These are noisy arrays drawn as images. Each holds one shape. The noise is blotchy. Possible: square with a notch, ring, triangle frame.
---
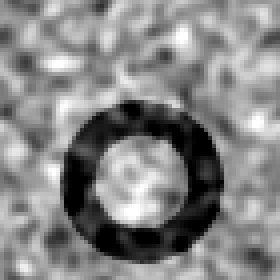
ring
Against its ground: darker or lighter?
darker
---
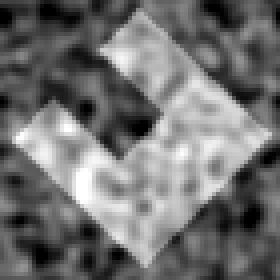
square with a notch
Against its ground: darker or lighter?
lighter
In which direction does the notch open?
up and left
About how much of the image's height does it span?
nearly all
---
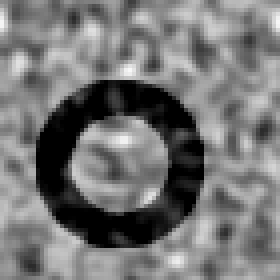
ring
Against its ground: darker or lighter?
darker
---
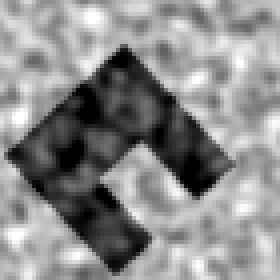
square with a notch
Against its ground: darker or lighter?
darker
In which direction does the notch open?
down and right
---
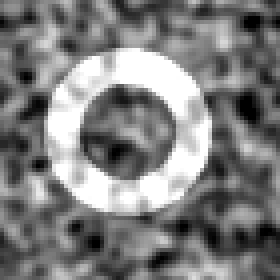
ring
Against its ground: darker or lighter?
lighter
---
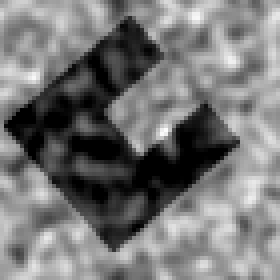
square with a notch
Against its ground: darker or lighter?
darker
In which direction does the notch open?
up and right
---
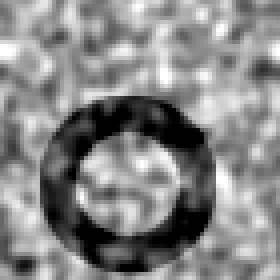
ring
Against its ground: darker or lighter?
darker
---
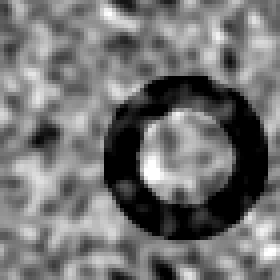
ring
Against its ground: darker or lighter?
darker
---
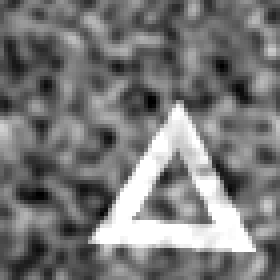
triangle frame
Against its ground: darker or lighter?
lighter
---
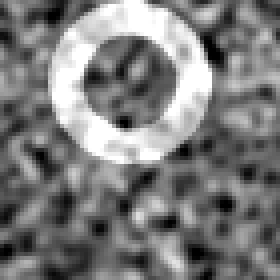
ring
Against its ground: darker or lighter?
lighter
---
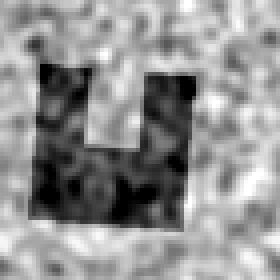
square with a notch
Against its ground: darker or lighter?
darker
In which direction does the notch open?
up
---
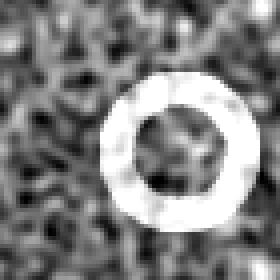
ring
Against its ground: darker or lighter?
lighter
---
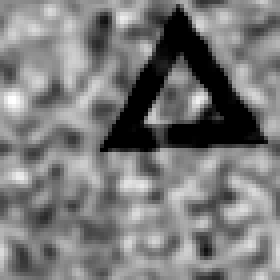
triangle frame
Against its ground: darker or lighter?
darker
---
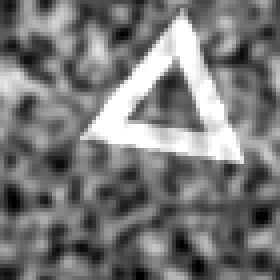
triangle frame
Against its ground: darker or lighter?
lighter
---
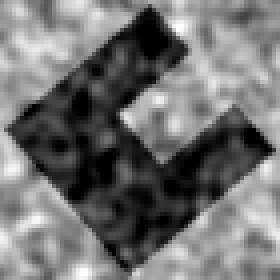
square with a notch
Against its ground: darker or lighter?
darker
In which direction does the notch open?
up and right
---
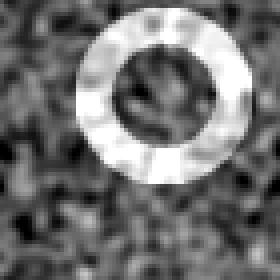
ring
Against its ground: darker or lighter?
lighter
